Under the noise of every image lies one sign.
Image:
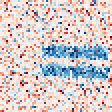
equals sign
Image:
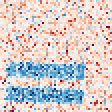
equals sign
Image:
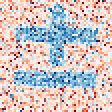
plus-minus sign
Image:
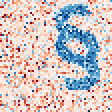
section sign
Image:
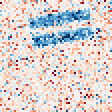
equals sign
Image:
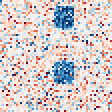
colon
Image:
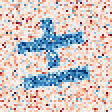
plus-minus sign
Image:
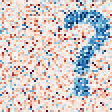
question mark
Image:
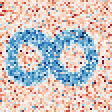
infinity sign
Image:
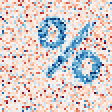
percent sign
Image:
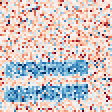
equals sign
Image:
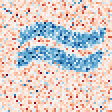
approximately sign
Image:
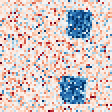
colon
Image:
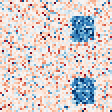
colon
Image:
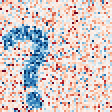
question mark
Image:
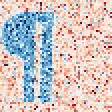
pilcrow
